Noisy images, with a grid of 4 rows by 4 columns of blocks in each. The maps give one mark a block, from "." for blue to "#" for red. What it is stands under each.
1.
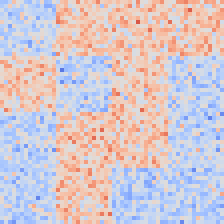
.###
#.#.
.##.
.#..
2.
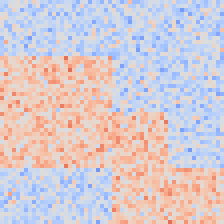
....
##..
###.
..##
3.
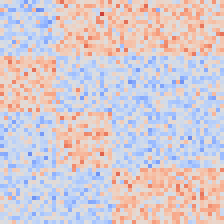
.###
#...
.#..
..##
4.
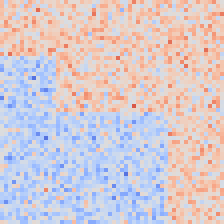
####
.###
...#
...#
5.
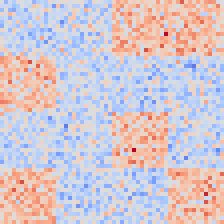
..##
#...
..#.
#..#
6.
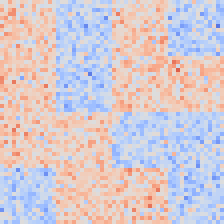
#.#.
#.##
##..
.##.
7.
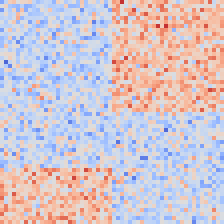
..##
..##
....
##..
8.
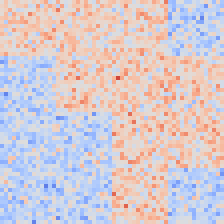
###.
.###
..##
..#.
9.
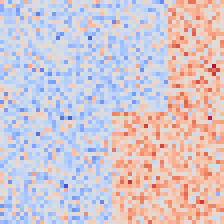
...#
...#
..##
..##
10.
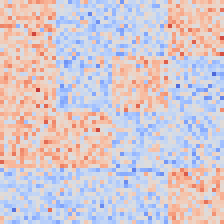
#..#
#.#.
##..
...#
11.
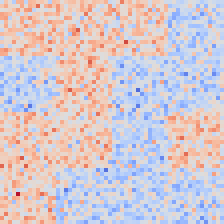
###.
.#..
##.#
#...
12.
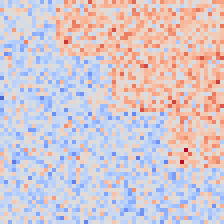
.###
..##
...#
....
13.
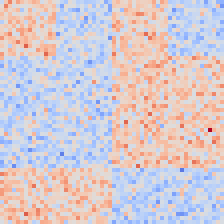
#.#.
..##
..##
##..
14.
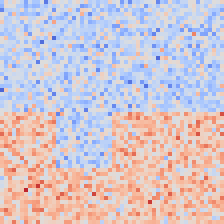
....
....
#.##
####
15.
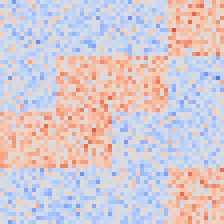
...#
.##.
##..
...#
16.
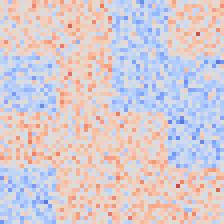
##.#
.#..
###.
.###
